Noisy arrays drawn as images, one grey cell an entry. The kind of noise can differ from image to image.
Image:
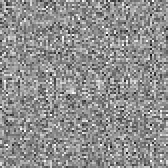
low rank plus noise
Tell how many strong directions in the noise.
five to eight
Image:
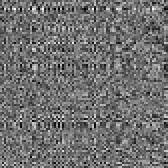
low rank plus noise
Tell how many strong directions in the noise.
one
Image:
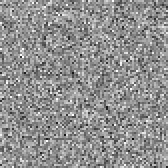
independent entries
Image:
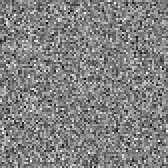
independent entries
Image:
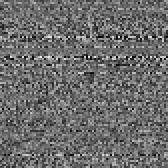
rows of uneven size
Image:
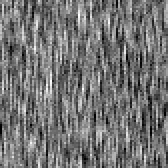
streaked along the columns
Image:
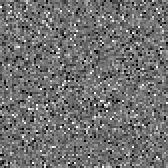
heavy tails
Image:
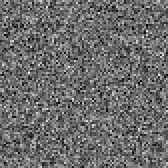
independent entries
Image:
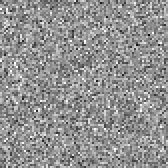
independent entries
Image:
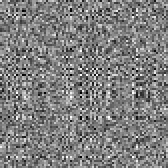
low rank plus noise
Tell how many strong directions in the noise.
one
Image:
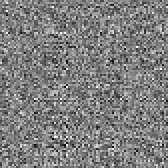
low rank plus noise
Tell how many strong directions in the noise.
three or four
